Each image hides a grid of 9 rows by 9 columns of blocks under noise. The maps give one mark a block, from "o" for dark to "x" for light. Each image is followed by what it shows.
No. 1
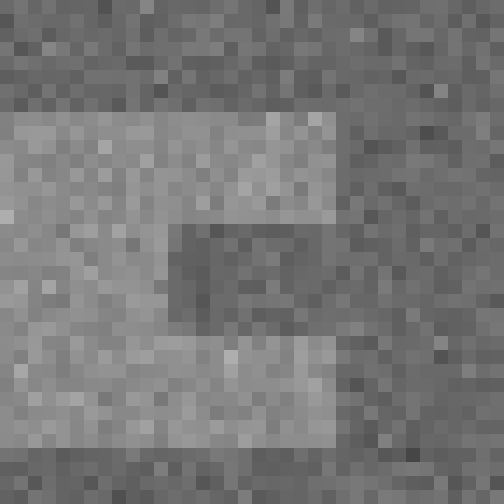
o o o o o o o o o
o o o o o o o o o
x x x x x x o o o
x x x x x x o o o
x x x o o o o o o
x x x o o o o o o
x x x x x x o o o
x x x x x x o o o
o o o o o o o o o
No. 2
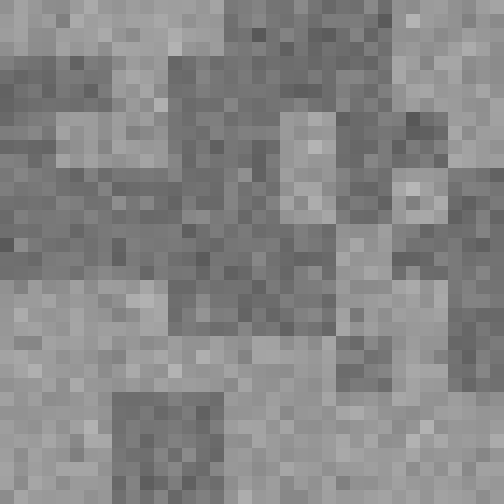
x x x x o o o x x
o o x o o o o x x
o x x o o x o o x
o o o o o x o x o
o o o o o o x o o
x x x o o o x x o
x x x x x x o x o
x x o o x x x x x
x x o o x x x x x
